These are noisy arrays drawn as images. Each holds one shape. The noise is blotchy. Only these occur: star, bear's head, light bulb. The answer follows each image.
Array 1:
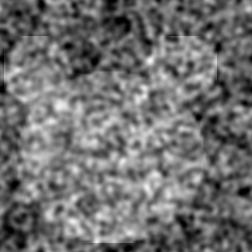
bear's head
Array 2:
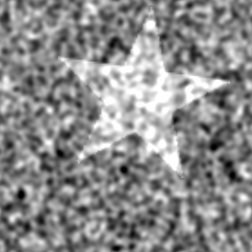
star
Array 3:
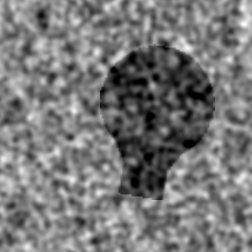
light bulb
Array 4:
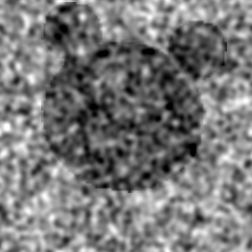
bear's head
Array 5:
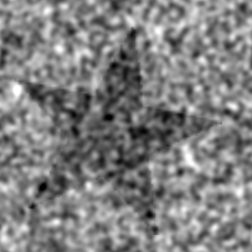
star
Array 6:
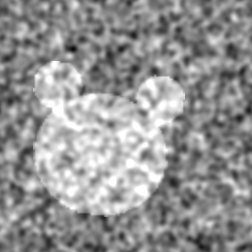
bear's head
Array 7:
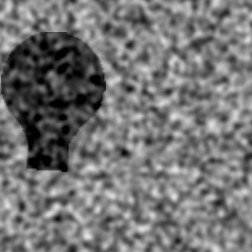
light bulb
